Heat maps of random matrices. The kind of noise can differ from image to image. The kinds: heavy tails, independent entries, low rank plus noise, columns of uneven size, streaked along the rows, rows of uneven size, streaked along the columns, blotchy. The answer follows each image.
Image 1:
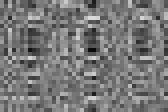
low rank plus noise
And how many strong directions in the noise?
one
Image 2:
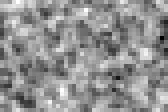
blotchy
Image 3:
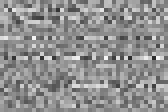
rows of uneven size
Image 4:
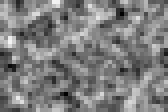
blotchy
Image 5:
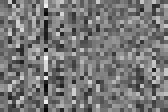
columns of uneven size
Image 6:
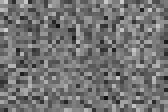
low rank plus noise
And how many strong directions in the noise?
three or four
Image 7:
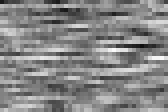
streaked along the rows
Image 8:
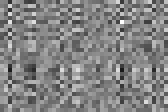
low rank plus noise
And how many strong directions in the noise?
one
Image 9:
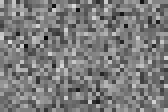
independent entries
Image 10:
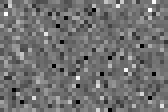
heavy tails
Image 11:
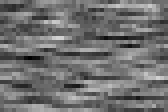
streaked along the rows
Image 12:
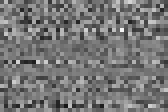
rows of uneven size
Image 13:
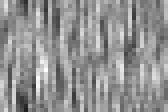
streaked along the columns
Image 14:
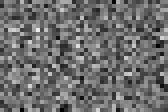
low rank plus noise
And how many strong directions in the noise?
three or four
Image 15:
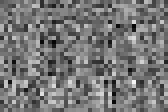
low rank plus noise
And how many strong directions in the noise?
two
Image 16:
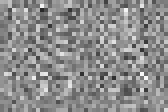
low rank plus noise
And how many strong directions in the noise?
two
